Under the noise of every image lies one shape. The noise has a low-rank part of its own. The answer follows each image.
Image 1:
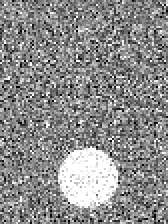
disc
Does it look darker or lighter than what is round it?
lighter
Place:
bottom middle
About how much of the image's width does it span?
a third
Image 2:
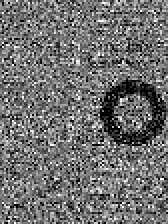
ring
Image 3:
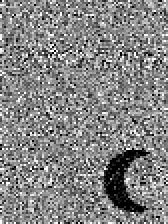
crescent
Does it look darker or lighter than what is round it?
darker
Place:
bottom right
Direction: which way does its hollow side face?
right
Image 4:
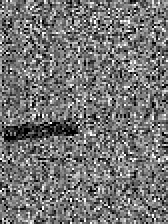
bar
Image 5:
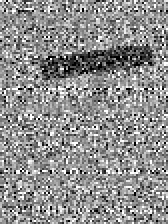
bar
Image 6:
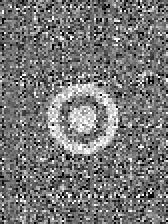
bullseye
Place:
centre
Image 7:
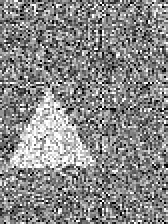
triangle
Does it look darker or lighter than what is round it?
lighter
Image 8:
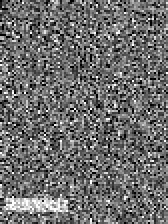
bar
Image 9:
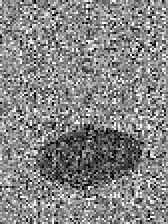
ellipse
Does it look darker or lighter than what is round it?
darker
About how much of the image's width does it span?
two thirds
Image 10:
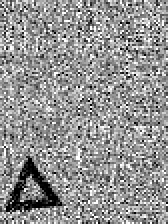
triangle frame
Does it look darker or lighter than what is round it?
darker
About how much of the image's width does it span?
a third
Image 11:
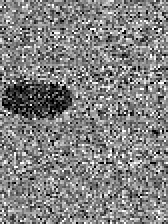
ellipse
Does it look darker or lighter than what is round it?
darker
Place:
middle left
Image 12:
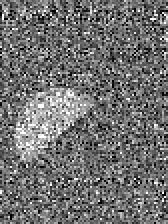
half disc
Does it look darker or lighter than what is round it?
lighter
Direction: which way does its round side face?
up and left
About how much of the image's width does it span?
half
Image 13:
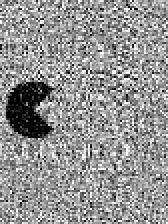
disc with a wedge cut out
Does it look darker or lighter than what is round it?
darker
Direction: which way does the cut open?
right
